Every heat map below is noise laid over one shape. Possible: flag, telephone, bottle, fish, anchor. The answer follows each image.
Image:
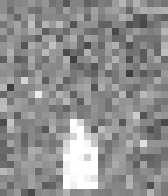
bottle
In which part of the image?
bottom middle
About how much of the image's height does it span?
a third
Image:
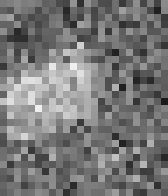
flag
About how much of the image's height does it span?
two thirds
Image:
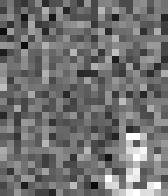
anchor
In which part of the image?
bottom right
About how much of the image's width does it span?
a third
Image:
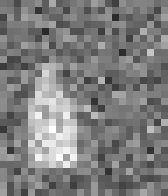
bottle
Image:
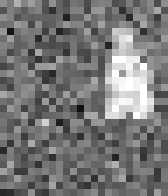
bottle
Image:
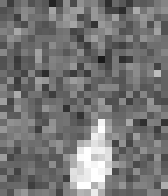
bottle
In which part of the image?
bottom middle
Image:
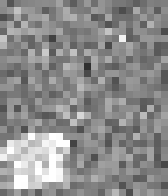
telephone
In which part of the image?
bottom left
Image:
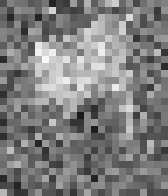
flag
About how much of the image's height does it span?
two thirds
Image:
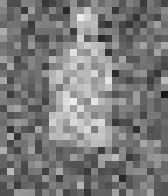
bottle
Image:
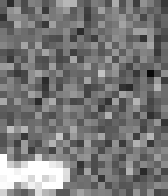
fish
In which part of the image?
bottom left
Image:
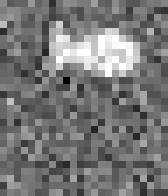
fish
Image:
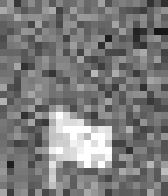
flag
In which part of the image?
bottom middle
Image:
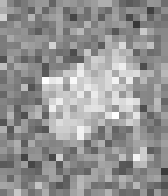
flag
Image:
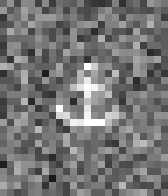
anchor
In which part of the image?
centre
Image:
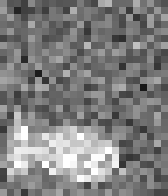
fish
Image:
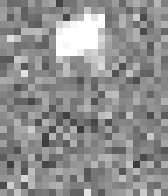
flag
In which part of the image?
top middle
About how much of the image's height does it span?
a third
